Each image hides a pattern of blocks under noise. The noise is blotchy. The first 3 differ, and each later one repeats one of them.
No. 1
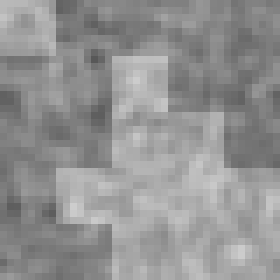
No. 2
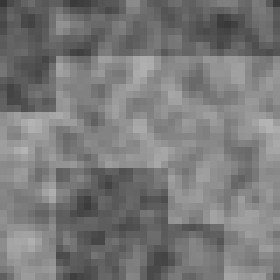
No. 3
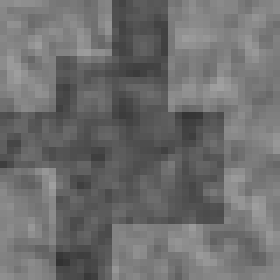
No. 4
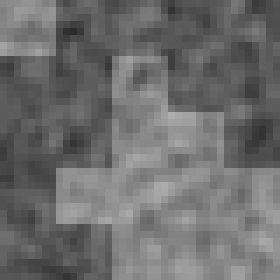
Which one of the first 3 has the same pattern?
1
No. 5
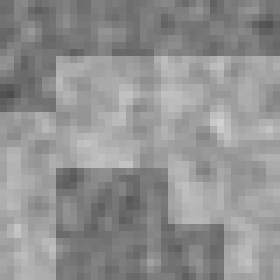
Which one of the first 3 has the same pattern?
2
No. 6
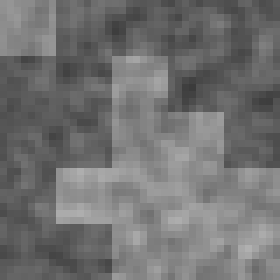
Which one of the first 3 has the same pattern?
1
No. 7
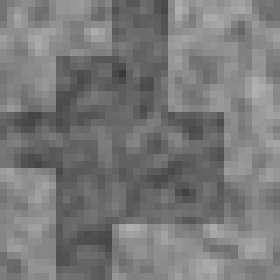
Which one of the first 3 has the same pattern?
3
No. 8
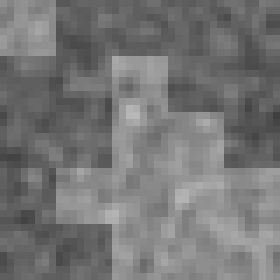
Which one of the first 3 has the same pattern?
1
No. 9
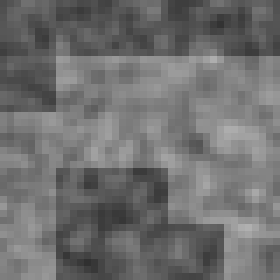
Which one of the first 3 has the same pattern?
2
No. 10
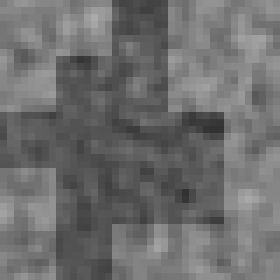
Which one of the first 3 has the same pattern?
3
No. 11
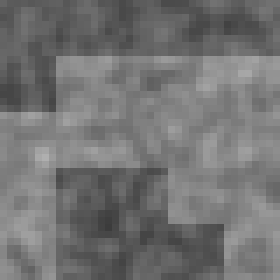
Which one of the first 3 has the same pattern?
2
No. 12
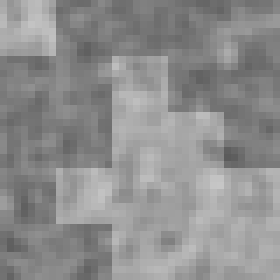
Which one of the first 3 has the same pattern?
1
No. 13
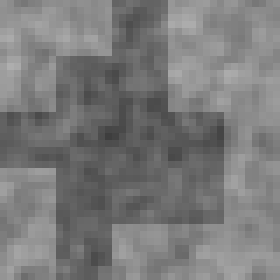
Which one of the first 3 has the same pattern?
3
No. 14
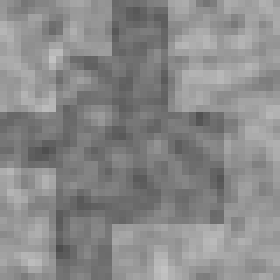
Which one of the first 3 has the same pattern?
3
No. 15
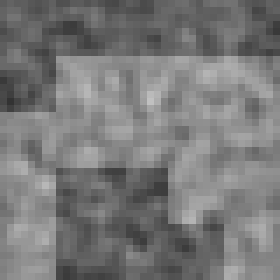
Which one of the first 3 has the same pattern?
2
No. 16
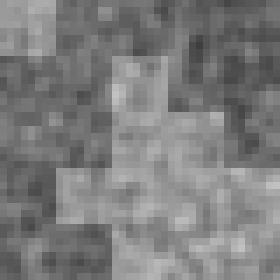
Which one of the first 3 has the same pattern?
1
